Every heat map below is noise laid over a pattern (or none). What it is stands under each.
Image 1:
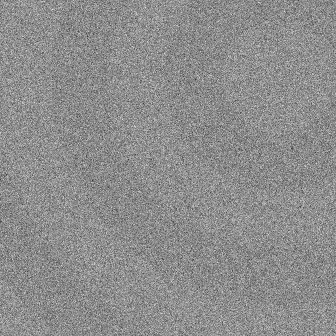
rings round one point
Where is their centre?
top right
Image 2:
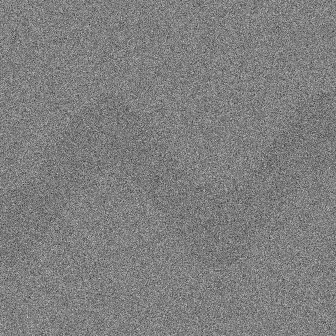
a wavy band
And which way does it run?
left to right
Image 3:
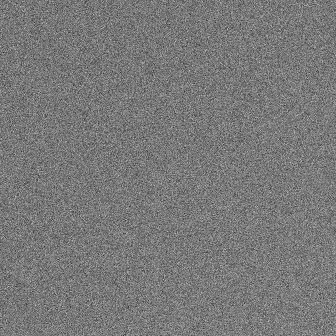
a smooth slope
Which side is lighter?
bottom right
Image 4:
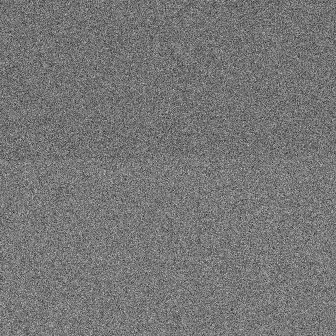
a sharp edge
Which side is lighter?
bottom
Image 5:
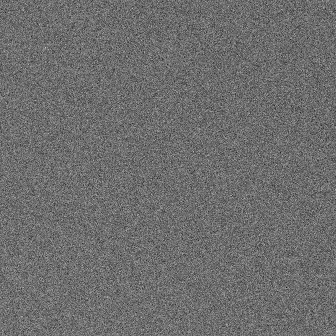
a smooth slope
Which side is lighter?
bottom left
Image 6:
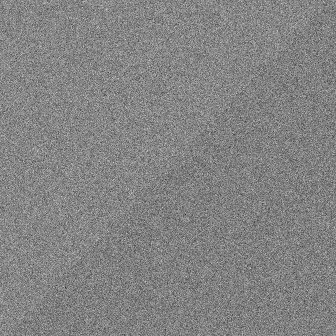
a sharp edge
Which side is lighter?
top left
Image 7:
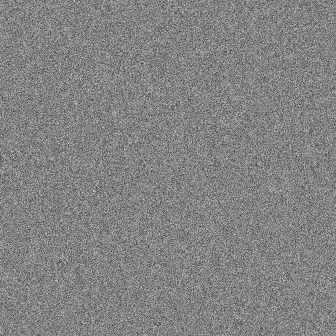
only noise
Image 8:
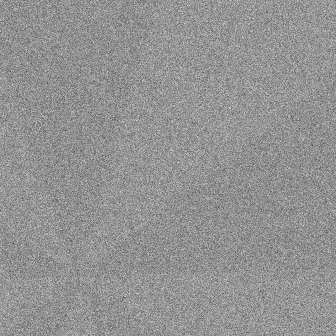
spokes from one point
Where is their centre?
bottom left
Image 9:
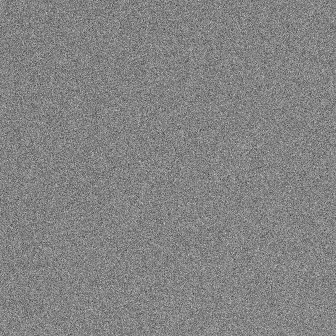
a smooth slope
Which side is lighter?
bottom right
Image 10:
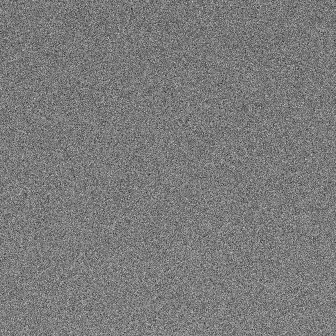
a smooth slope
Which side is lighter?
bottom
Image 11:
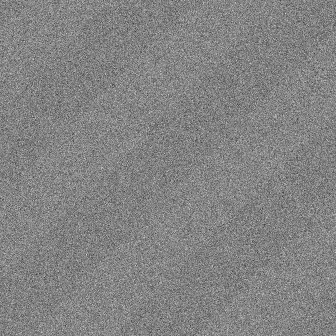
diagonal stripes
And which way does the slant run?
bottom left to top right
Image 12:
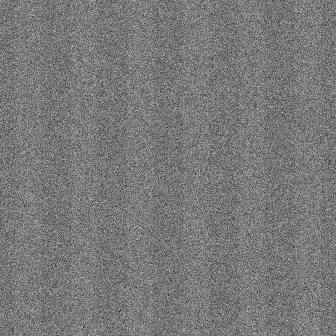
vertical stripes
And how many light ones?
6
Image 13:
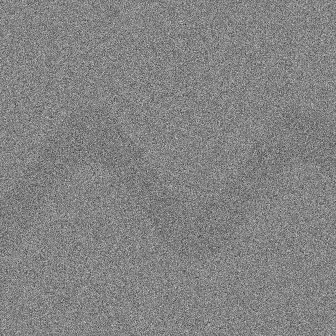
a wavy band
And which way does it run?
left to right
